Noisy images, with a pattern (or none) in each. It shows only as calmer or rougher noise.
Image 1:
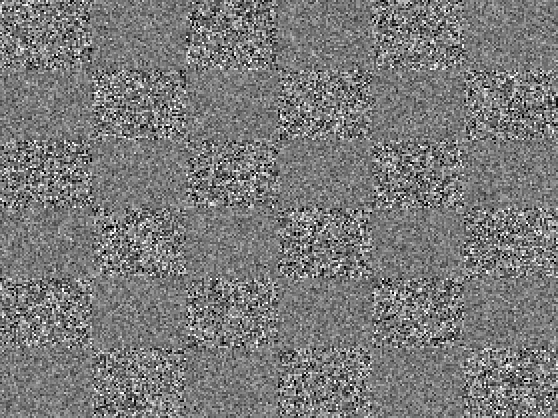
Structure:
a checkerboard
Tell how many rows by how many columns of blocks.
6 by 6
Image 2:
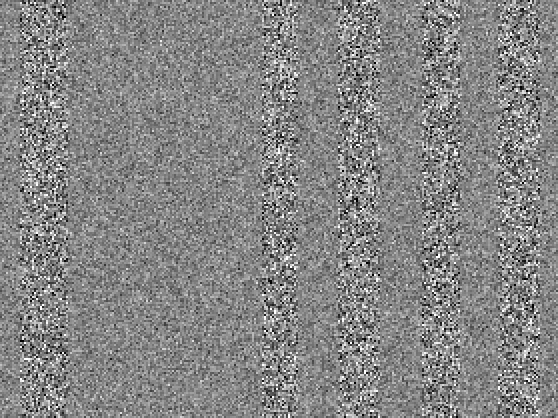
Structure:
bands of columns
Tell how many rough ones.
5
